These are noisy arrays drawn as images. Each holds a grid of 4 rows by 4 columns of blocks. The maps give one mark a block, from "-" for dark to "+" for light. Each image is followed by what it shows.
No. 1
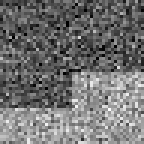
- - - -
- - - -
- - + +
+ + + +
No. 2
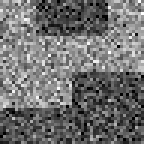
+ - - +
+ + + +
+ + - -
- - - -
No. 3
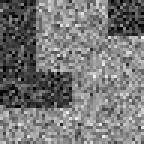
- + + -
- + + +
- - + +
+ + + +
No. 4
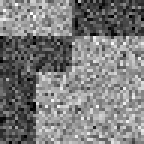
+ + - -
- - + +
- + + +
- + + +
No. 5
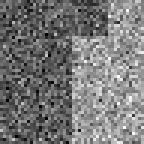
- - - +
- - + +
- - + +
- - + +
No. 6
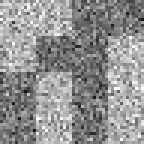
+ + - -
+ - - +
- + - +
- + - +
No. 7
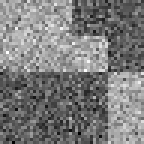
+ + - -
+ + + -
- - - +
- - - +
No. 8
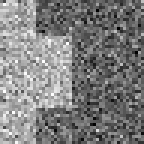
+ - - -
+ + - -
+ + - -
+ - - -
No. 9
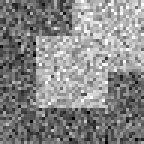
- - + +
- + + +
- + + -
- - - -
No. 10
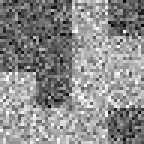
- - + -
- - + +
+ - + +
+ + + -
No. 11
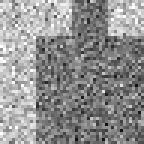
+ + - +
+ - - -
+ - - -
+ - - -
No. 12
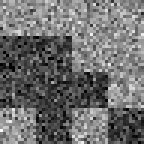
+ + + +
- - + +
- - - +
+ - + -
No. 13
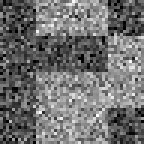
- + + -
- - - +
- + + +
- + + -
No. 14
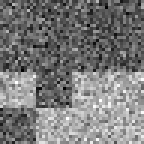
- - - -
- - - -
+ - + +
- + + +
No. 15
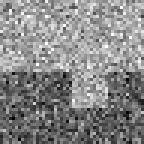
+ + + +
+ + + +
- - + -
- - - -
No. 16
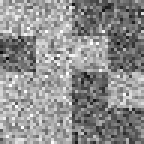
+ + - -
- + + -
+ + - +
+ + - -
